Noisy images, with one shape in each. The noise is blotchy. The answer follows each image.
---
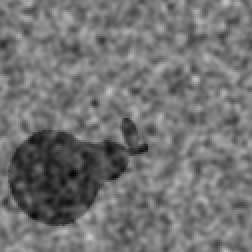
dark pear
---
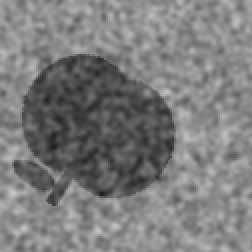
dark apple
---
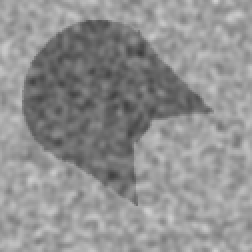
dark cat's head
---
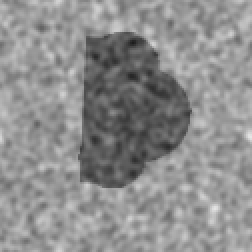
dark cloud
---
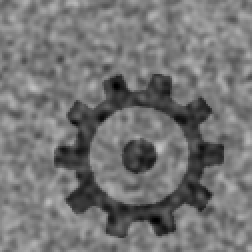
dark gear
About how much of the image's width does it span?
two thirds
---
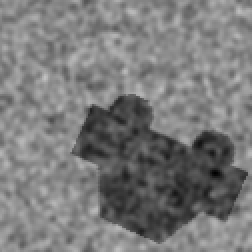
dark car
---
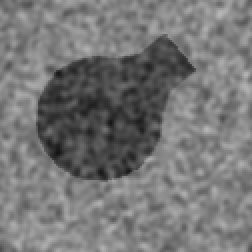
dark light bulb
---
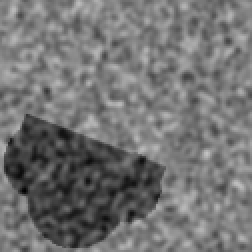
dark cloud
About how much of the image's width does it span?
two thirds
